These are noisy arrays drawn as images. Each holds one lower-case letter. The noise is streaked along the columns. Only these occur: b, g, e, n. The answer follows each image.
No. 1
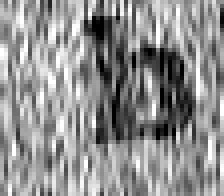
b
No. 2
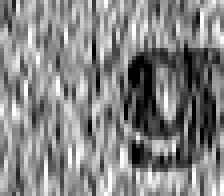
g
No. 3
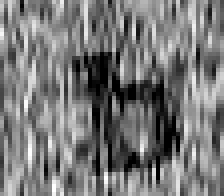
b
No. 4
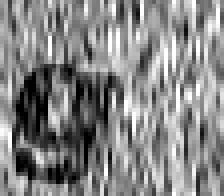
g
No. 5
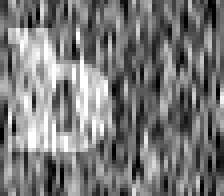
b
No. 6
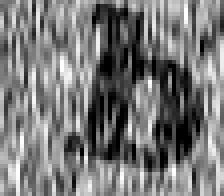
b
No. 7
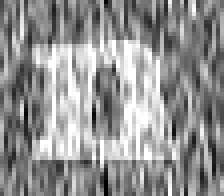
n
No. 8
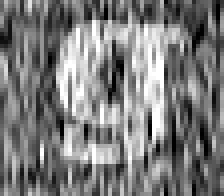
g
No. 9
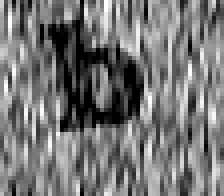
b
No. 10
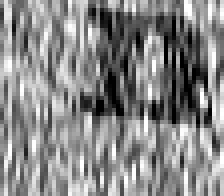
n
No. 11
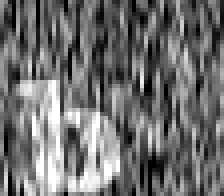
b
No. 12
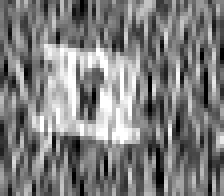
n
